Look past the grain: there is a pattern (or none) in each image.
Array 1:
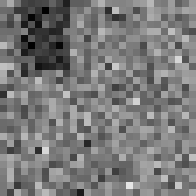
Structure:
one block
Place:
top left
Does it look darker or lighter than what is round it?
darker
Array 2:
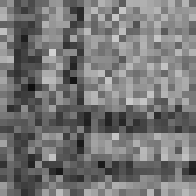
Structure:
bands of rows crossing bands of columns
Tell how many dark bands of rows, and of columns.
2 and 2
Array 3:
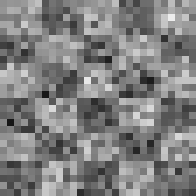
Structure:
a checkerboard
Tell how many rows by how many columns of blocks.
6 by 5
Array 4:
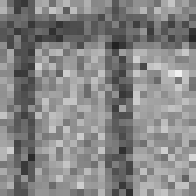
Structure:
bands of rows crossing bands of columns
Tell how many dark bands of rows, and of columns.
1 and 2
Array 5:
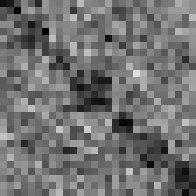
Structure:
blocks along the diagonal
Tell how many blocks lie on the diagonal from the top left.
7
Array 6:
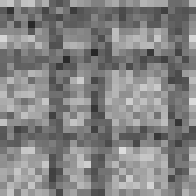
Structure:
bands of rows crossing bands of columns
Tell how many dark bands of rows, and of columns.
3 and 3
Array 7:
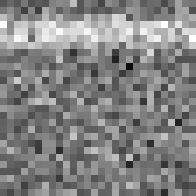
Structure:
one band of rows
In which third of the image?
top
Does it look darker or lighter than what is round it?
lighter
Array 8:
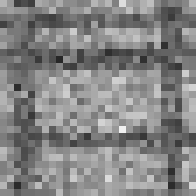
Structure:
bands of rows crossing bands of columns
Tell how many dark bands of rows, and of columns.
3 and 2
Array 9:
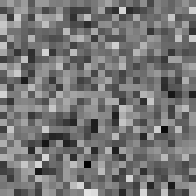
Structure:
only noise
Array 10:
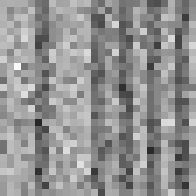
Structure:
bands of columns
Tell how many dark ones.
5
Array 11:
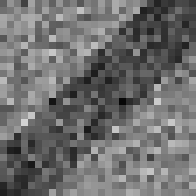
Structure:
a diagonal band
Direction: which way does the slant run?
bottom left to top right
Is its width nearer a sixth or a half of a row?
a half
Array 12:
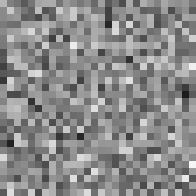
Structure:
only noise
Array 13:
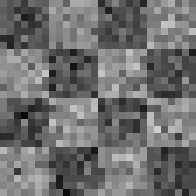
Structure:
a checkerboard
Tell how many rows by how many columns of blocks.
4 by 4
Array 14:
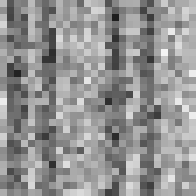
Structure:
bands of columns
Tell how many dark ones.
4
